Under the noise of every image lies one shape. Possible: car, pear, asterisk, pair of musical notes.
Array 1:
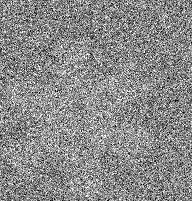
asterisk
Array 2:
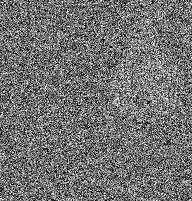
pear
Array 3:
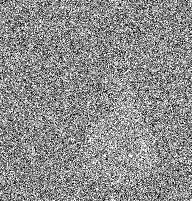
pear
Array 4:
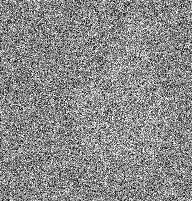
pear
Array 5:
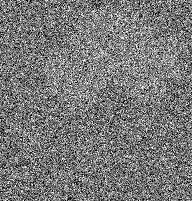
car
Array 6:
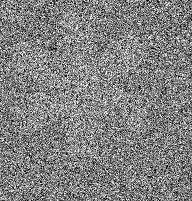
asterisk
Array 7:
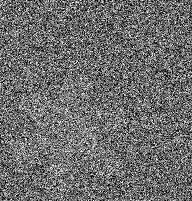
asterisk
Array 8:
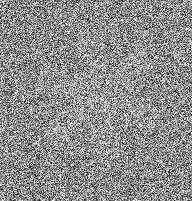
asterisk
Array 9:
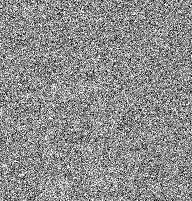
pair of musical notes
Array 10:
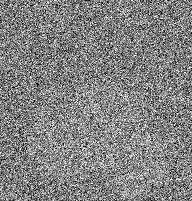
car
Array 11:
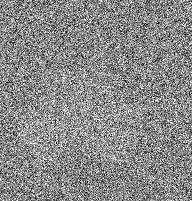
car
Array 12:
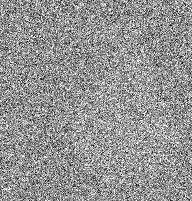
pear
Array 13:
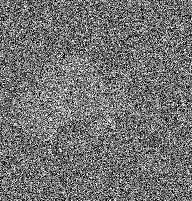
car
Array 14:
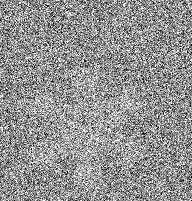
asterisk
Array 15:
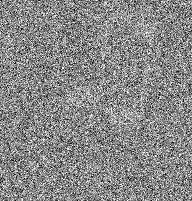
pair of musical notes
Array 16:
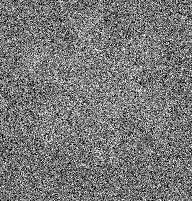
asterisk
